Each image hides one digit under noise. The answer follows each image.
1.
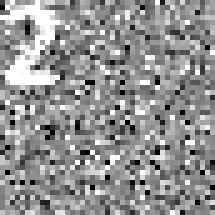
2
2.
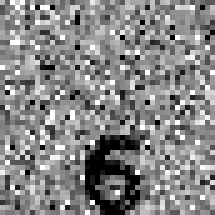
6
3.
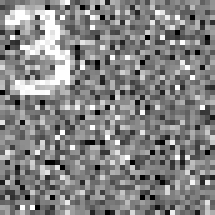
3
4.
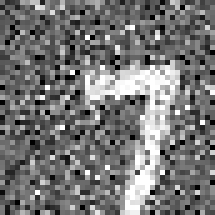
7
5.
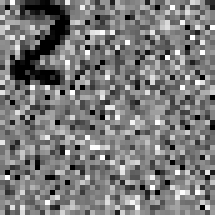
2
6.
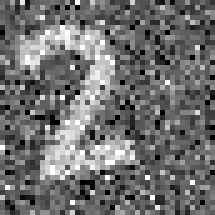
2
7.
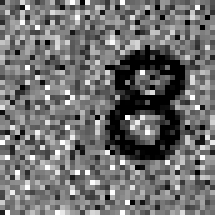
8
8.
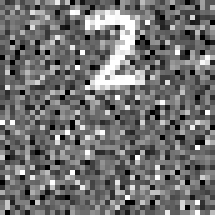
2
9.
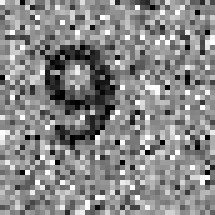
9
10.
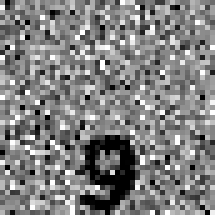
9
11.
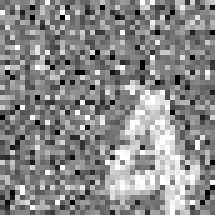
4
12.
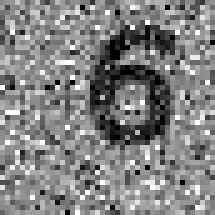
6
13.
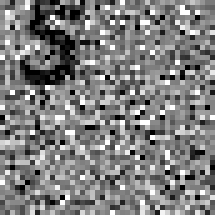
5
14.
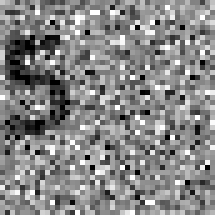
5
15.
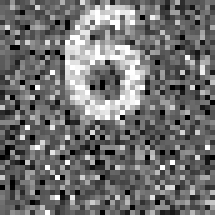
6
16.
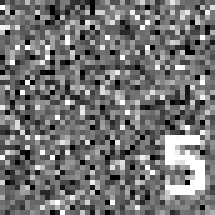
5
